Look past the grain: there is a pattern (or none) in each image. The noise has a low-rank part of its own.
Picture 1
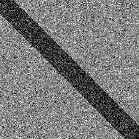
a diagonal band
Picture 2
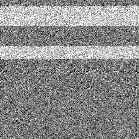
bands of rows
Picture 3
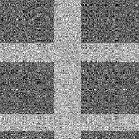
bands of rows crossing bands of columns
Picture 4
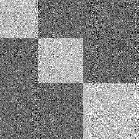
blocks along the diagonal
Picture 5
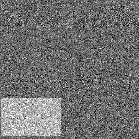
one block
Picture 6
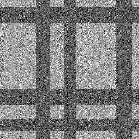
bands of rows crossing bands of columns
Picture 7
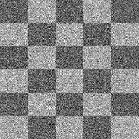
a checkerboard
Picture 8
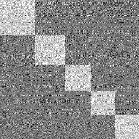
blocks along the diagonal
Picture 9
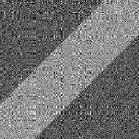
a diagonal band
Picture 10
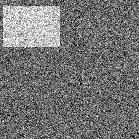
one block
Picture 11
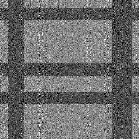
bands of rows crossing bands of columns
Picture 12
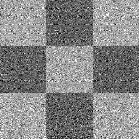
a checkerboard
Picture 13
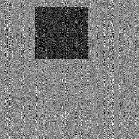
one block
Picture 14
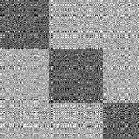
blocks along the diagonal
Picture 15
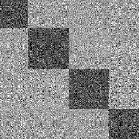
blocks along the diagonal
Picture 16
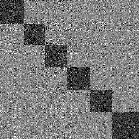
blocks along the diagonal
